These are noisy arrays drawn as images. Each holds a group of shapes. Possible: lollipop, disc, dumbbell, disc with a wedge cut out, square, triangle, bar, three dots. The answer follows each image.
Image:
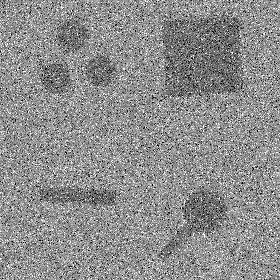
top left: three dots; top right: square; bottom left: bar; bottom right: lollipop
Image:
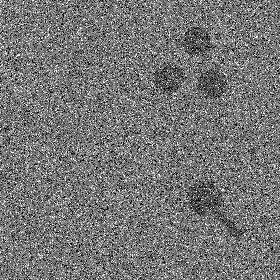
top right: three dots; bottom right: lollipop
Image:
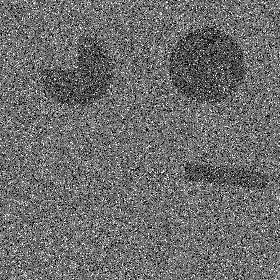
top left: disc with a wedge cut out; top right: disc; bottom right: bar
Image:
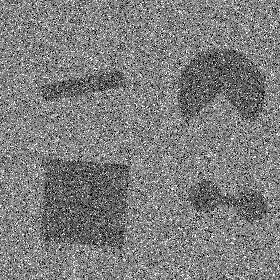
top left: bar; top right: disc with a wedge cut out; bottom left: square; bottom right: dumbbell
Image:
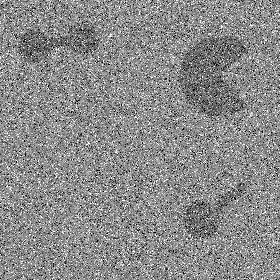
top left: dumbbell; top right: disc with a wedge cut out; bottom right: lollipop
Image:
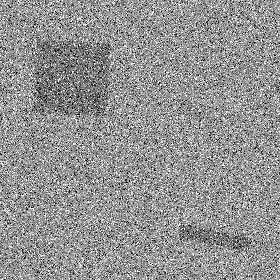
top left: square; bottom right: bar
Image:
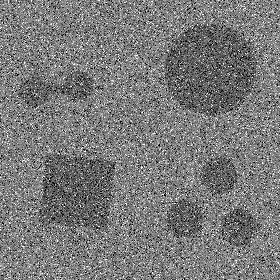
top left: dumbbell; top right: disc; bottom left: square; bottom right: three dots
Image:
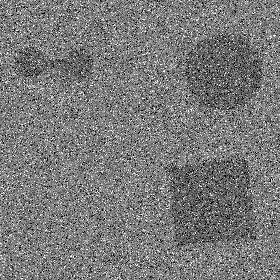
top left: dumbbell; top right: disc; bottom right: square
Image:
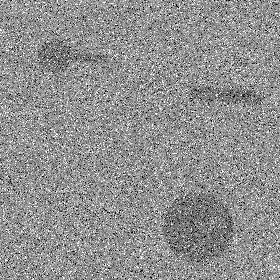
top left: lollipop; top right: bar; bottom right: disc
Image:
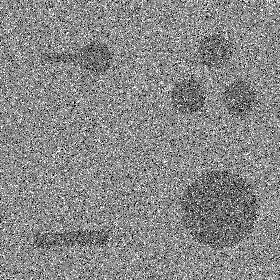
top left: lollipop; top right: three dots; bottom left: bar; bottom right: disc
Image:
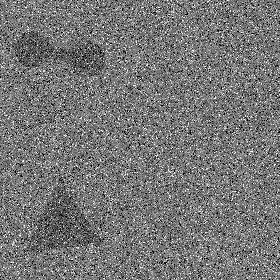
top left: dumbbell; bottom left: triangle
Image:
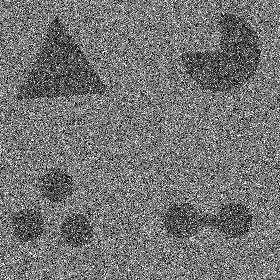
top left: triangle; top right: disc with a wedge cut out; bottom left: three dots; bottom right: dumbbell
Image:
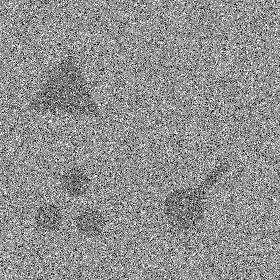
top left: triangle; bottom left: three dots; bottom right: lollipop
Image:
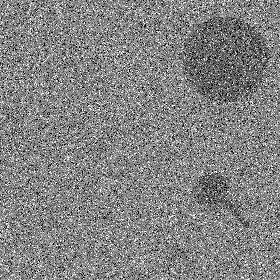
top right: disc; bottom right: lollipop
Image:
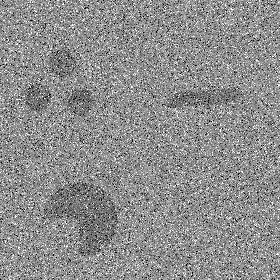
top left: three dots; top right: bar; bottom left: disc with a wedge cut out
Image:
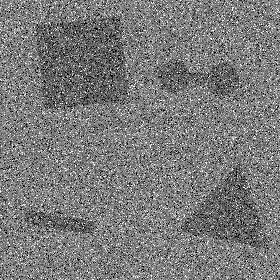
top left: square; top right: dumbbell; bottom left: bar; bottom right: triangle
